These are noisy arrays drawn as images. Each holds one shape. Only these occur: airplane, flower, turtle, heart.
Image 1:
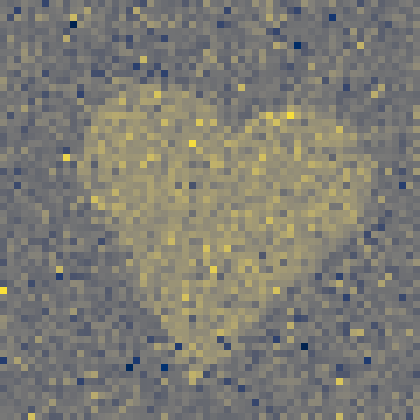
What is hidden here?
light heart
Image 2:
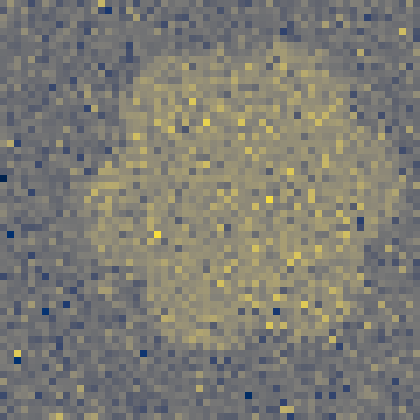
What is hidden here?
light flower
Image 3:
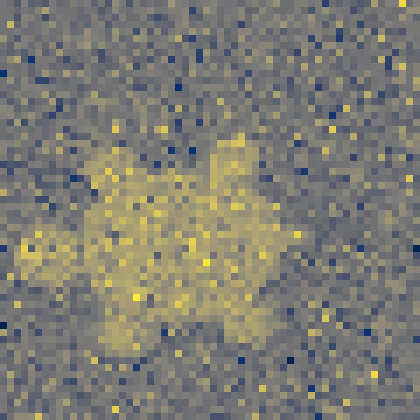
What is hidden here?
light turtle
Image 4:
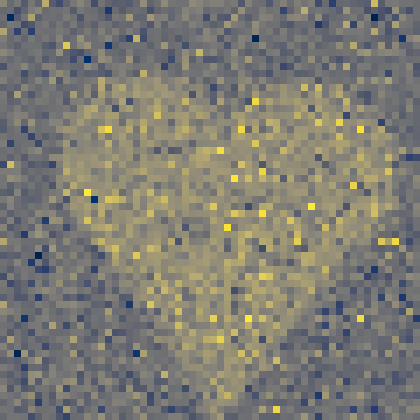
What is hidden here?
light heart
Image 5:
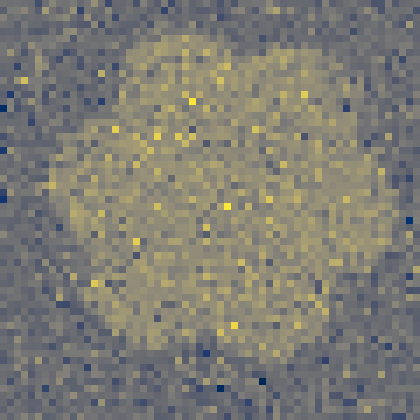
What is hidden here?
light flower
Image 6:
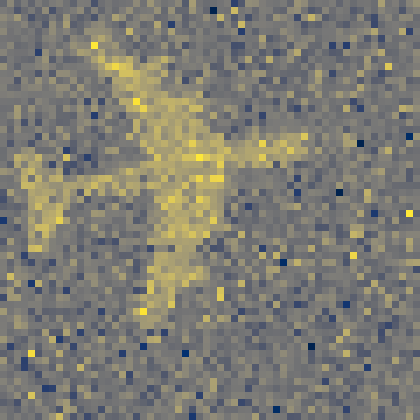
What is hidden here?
light airplane
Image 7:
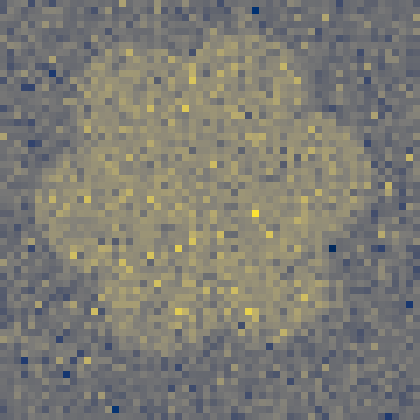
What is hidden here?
light flower
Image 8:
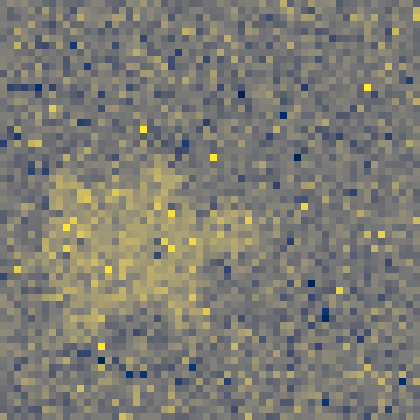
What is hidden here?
light turtle
